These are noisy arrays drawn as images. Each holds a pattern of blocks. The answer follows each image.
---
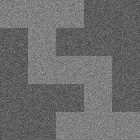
the same after a half turn
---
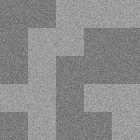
no symmetry
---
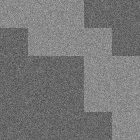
mirrored about the diagonal from the bottom left
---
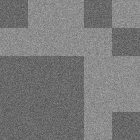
mirrored about the diagonal from the bottom left
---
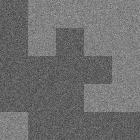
mirrored about the diagonal from the bottom left
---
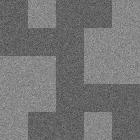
the same after a half turn
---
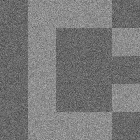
top and bottom mirror each other
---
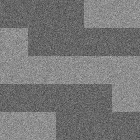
the same after a half turn
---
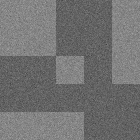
mirrored about the diagonal from the top left
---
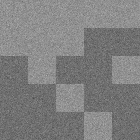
no symmetry
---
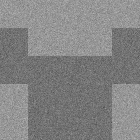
left and right mirror each other
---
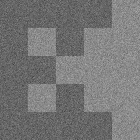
top and bottom mirror each other
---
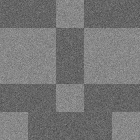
left and right mirror each other
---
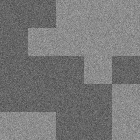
no symmetry
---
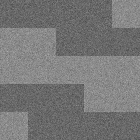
the same after a half turn
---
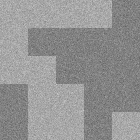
no symmetry
